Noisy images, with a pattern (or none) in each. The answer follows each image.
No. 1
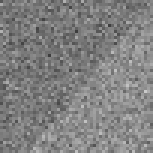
a sharp edge
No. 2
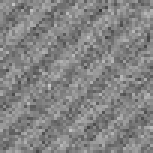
diagonal stripes
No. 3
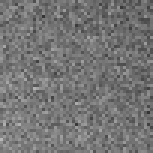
a smooth slope
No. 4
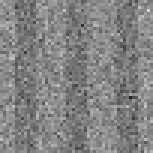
vertical stripes
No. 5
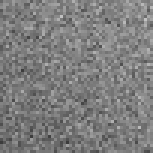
a smooth slope
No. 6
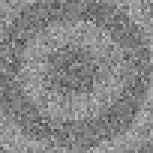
rings round one point
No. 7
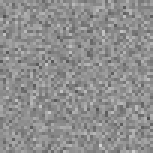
only noise
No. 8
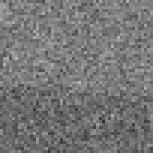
a sharp edge
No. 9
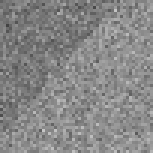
a sharp edge
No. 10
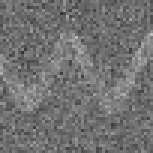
a wavy band
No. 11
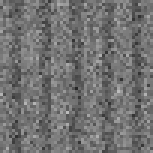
vertical stripes
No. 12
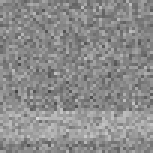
one horizontal stripe
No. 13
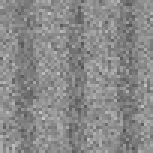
vertical stripes
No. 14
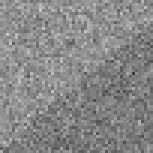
a sharp edge
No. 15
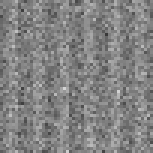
vertical stripes
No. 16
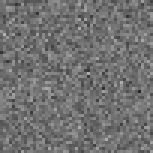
only noise
